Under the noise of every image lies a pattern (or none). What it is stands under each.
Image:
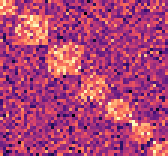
blocks along the diagonal
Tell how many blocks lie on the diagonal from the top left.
7
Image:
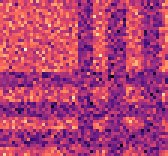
bands of rows crossing bands of columns
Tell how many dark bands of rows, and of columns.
3 and 3
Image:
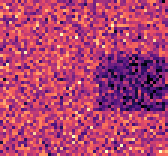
one block
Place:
middle right
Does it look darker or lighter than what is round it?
darker
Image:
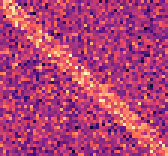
a diagonal band
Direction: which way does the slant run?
top left to bottom right
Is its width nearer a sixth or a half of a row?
a sixth
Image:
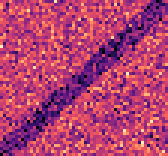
a diagonal band
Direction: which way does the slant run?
bottom left to top right
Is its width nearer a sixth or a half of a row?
a sixth
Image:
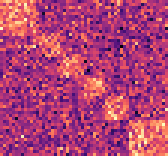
blocks along the diagonal
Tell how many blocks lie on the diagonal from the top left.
6
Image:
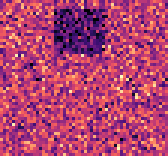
one block
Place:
top middle
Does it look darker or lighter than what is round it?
darker
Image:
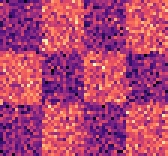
a checkerboard
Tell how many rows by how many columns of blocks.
3 by 4
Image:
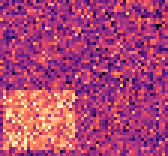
one block
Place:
bottom left
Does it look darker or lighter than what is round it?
lighter
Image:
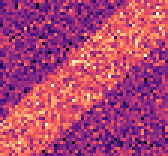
a diagonal band
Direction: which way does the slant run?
bottom left to top right
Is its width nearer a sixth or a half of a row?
a half
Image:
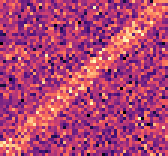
a diagonal band
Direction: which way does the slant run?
bottom left to top right
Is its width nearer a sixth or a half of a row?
a sixth
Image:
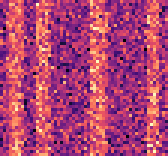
bands of columns
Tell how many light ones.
4
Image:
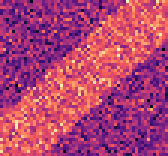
a diagonal band
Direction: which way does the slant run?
bottom left to top right
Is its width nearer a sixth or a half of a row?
a half
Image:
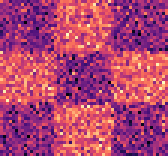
a checkerboard
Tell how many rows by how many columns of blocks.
3 by 3
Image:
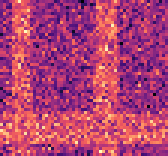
bands of rows crossing bands of columns
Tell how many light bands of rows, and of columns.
1 and 2
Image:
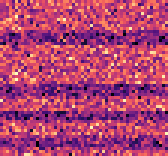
bands of rows
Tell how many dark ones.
4
